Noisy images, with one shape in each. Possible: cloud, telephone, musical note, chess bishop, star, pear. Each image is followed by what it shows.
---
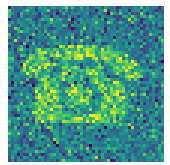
light telephone
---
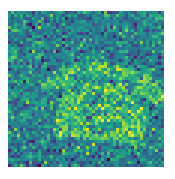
light telephone
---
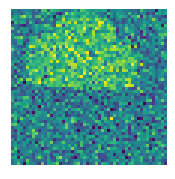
light cloud
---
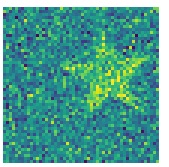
light star
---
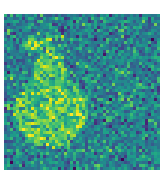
light pear
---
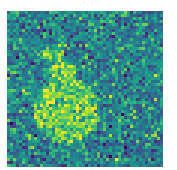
light pear
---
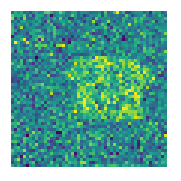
light telephone
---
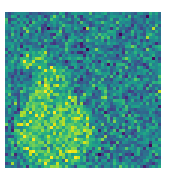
light pear
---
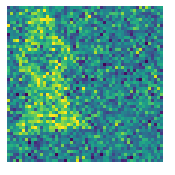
light chess bishop
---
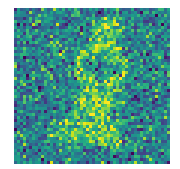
light chess bishop
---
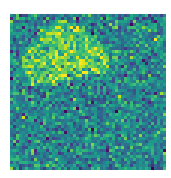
light cloud
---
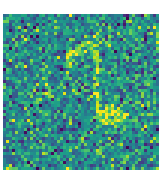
light musical note
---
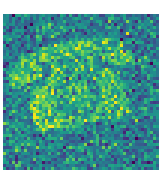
light telephone
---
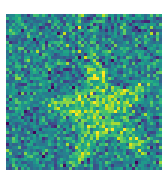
light star
